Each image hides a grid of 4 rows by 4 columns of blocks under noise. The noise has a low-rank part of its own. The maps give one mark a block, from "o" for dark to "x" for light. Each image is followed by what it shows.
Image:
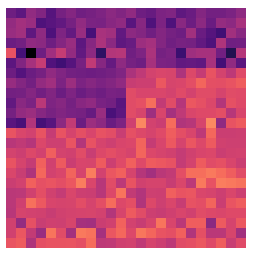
oooo
ooxx
xxxx
xxxx
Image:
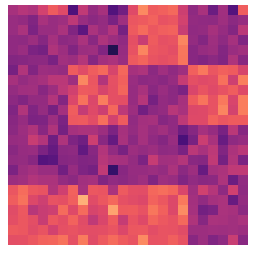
ooxo
oxox
oooo
xxxo
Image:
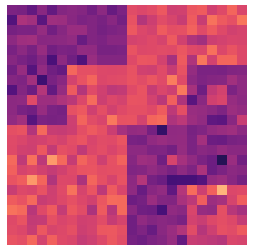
ooxx
oxxo
xxoo
xxox
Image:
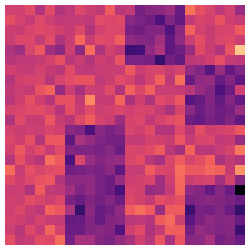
xxox
xxxo
xoxx
xoxo
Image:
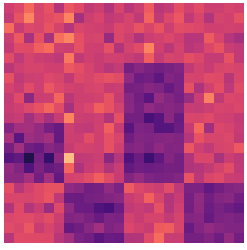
xxxx
xxox
oxox
xoxo
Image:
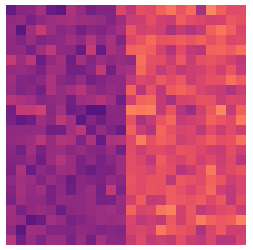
ooxx
ooxx
ooxx
ooxx
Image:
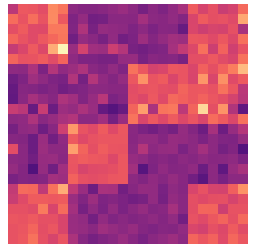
xoox
ooxx
oxoo
xoox
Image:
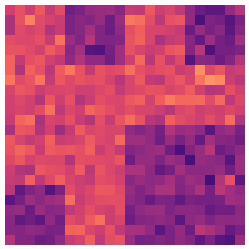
xoxo
xxxx
xxoo
oxoo
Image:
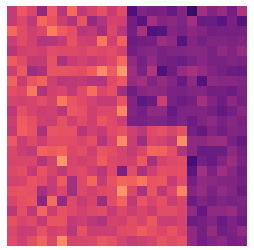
xxoo
xxoo
xxxo
xxxo
